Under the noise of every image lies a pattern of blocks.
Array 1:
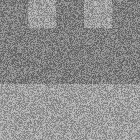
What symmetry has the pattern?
left and right mirror each other
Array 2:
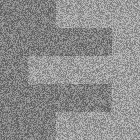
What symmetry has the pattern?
top and bottom mirror each other
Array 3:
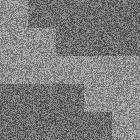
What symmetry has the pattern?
the same after a half turn
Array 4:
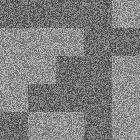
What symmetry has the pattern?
no symmetry
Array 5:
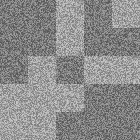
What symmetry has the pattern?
mirrored about the diagonal from the bottom left
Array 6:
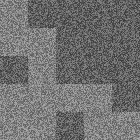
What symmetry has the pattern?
mirrored about the diagonal from the bottom left
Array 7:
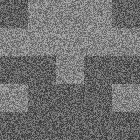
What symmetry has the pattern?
left and right mirror each other
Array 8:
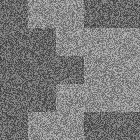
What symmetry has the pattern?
top and bottom mirror each other
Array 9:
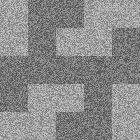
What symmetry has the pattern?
the same after a half turn
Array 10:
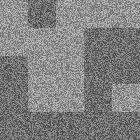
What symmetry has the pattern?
no symmetry
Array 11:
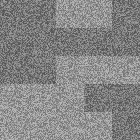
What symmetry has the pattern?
no symmetry
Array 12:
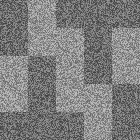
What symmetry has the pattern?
the same after a half turn
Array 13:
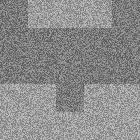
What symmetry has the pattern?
left and right mirror each other
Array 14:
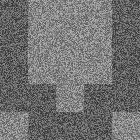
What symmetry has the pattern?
left and right mirror each other
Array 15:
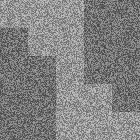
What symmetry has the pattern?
the same after a half turn
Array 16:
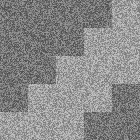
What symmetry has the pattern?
mirrored about the diagonal from the top left
